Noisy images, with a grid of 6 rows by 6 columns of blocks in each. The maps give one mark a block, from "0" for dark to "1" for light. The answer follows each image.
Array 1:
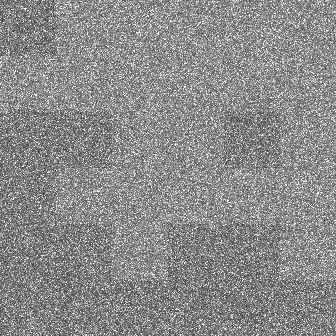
0 1 1 1 1 1
1 1 1 1 1 1
0 0 1 1 0 1
0 1 1 1 1 1
0 0 1 0 0 1
0 0 0 0 0 0
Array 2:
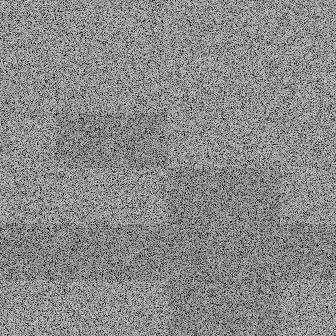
1 1 1 1 1 1
1 1 1 1 1 1
1 0 0 1 1 1
1 1 1 0 0 1
0 0 0 0 0 0
1 1 1 0 0 1
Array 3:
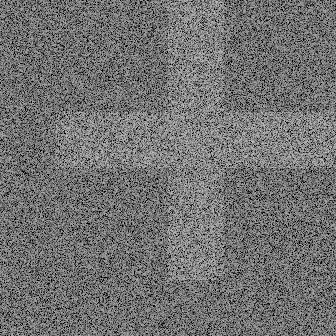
0 0 0 1 0 0
0 0 0 1 0 0
0 1 1 1 1 1
0 0 0 1 0 0
0 0 0 1 0 0
0 0 0 0 0 0
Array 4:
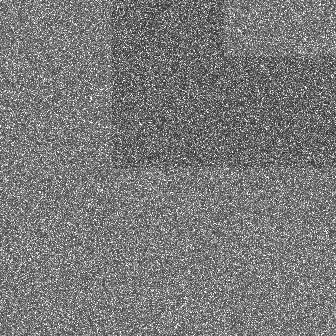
1 1 0 0 1 1
1 1 0 0 0 0
1 1 0 0 0 0
1 1 1 1 1 1
1 1 1 1 1 1
1 1 1 1 1 1
